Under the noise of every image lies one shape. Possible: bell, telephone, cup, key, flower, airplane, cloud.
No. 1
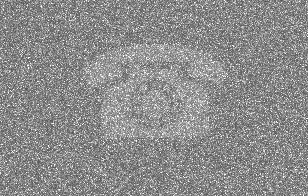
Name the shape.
telephone
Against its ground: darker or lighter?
lighter
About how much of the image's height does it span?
half
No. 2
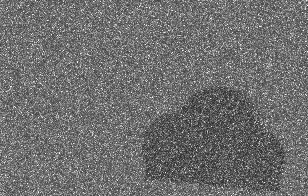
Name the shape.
cloud
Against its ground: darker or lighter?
darker
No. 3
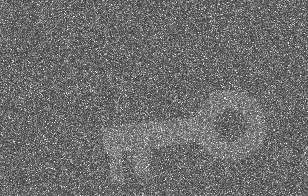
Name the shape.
key
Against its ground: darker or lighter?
lighter
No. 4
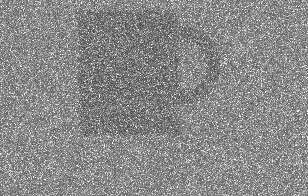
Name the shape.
cup
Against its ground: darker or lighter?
darker
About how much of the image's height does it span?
two thirds
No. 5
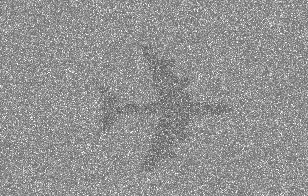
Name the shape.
airplane
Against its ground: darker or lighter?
darker
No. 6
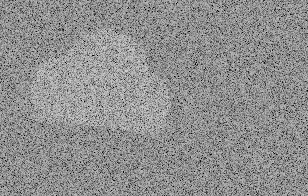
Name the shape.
cloud
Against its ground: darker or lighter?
lighter
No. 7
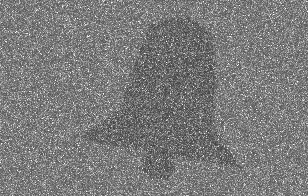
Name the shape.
bell
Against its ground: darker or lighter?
darker
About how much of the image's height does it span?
nearly all
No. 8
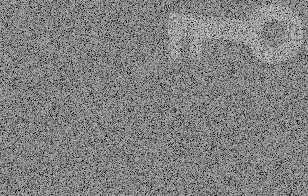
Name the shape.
key
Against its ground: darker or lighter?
lighter
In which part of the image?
top right
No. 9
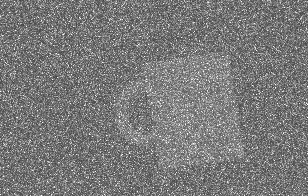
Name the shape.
cup
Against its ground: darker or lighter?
lighter
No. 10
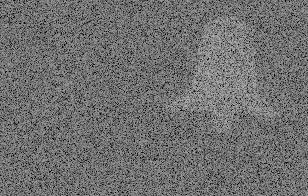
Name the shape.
bell
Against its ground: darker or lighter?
lighter
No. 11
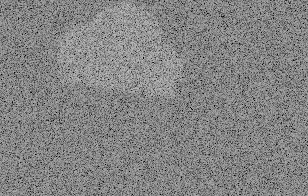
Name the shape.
cloud
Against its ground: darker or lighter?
lighter
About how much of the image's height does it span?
half
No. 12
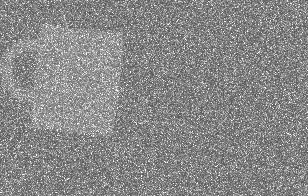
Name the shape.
cup
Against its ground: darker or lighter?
lighter
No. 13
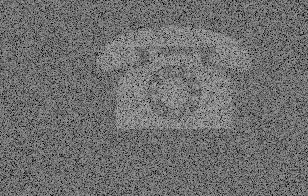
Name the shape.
telephone
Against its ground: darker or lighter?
lighter
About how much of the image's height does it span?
half
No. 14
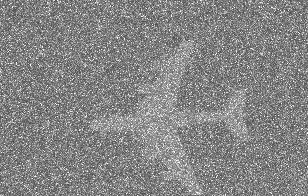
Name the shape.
airplane
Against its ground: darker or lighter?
lighter
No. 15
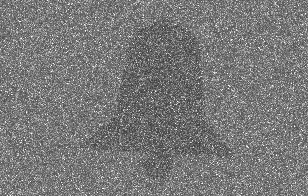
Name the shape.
bell
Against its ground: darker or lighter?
darker
